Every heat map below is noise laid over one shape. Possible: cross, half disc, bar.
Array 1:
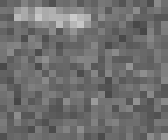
bar
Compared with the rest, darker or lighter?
lighter
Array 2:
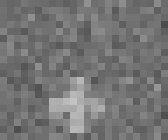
cross
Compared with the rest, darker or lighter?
lighter
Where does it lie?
bottom middle
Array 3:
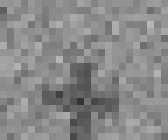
cross
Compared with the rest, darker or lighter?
darker
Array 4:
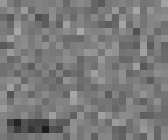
bar
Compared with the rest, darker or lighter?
darker
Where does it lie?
bottom left
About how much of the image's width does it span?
a third
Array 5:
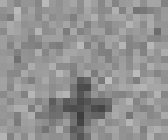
cross
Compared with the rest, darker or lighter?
darker
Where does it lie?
bottom middle
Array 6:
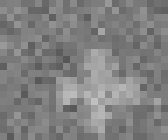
cross
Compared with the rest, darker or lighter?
lighter
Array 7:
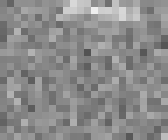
bar
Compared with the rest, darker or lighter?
lighter
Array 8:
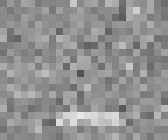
bar
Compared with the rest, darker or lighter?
lighter
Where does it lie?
bottom middle
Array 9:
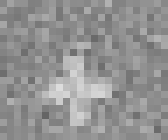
cross
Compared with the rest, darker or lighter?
lighter
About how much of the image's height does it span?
half
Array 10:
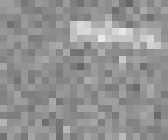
bar
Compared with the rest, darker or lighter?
lighter
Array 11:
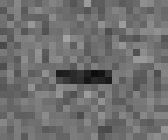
bar
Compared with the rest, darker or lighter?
darker
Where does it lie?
centre
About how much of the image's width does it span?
a third
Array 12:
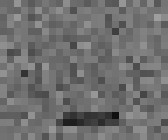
bar
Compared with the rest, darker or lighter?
darker
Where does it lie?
bottom middle
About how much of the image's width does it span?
a third
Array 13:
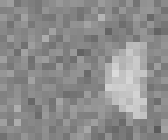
half disc
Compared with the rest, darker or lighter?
lighter
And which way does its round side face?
left
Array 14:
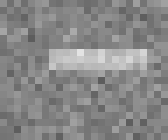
bar
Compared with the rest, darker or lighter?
lighter
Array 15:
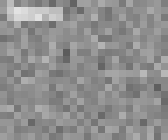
bar
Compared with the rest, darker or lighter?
lighter
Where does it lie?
top left
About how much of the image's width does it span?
a third
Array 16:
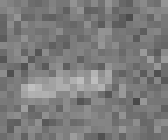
bar
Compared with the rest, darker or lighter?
lighter
